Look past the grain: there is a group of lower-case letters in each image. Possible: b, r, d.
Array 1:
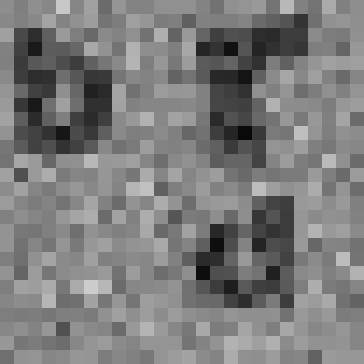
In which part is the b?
top left
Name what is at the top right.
r
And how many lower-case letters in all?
3
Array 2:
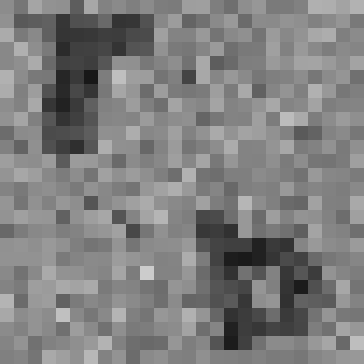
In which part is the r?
top left
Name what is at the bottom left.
nothing
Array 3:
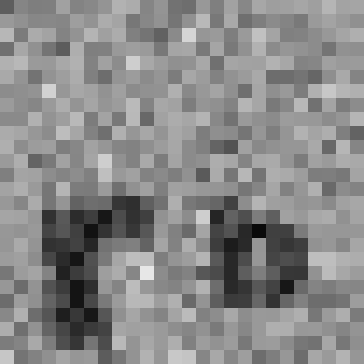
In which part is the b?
bottom right
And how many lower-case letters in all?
2
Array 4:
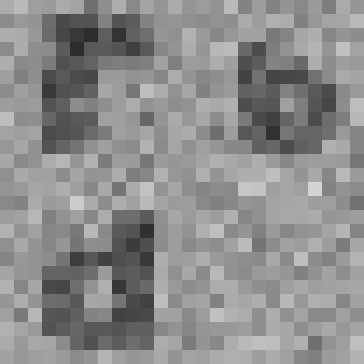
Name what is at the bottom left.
d
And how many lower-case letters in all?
3
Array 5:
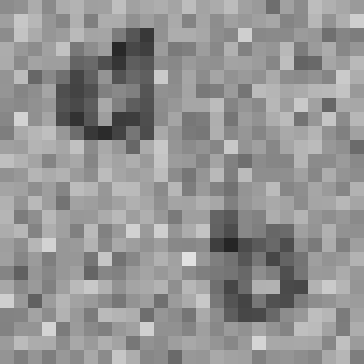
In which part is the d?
top left
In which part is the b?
bottom right
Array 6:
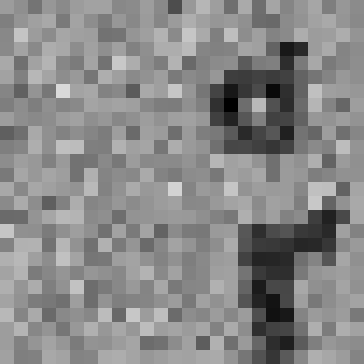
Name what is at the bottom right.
r
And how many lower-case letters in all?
2
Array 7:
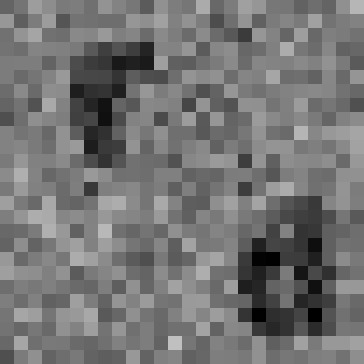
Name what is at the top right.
nothing
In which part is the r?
top left
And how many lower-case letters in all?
2
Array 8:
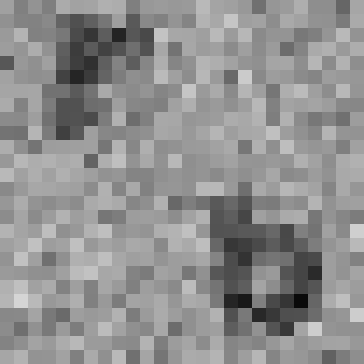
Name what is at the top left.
r
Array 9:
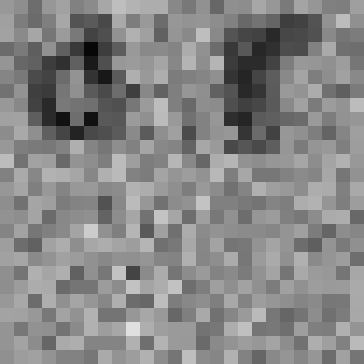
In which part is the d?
top left
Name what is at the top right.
r
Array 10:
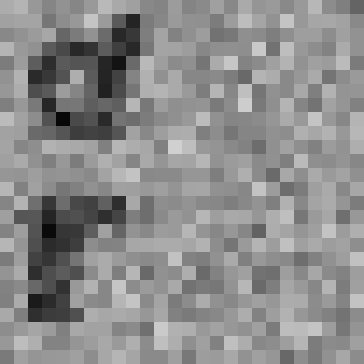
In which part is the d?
top left
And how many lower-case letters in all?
2
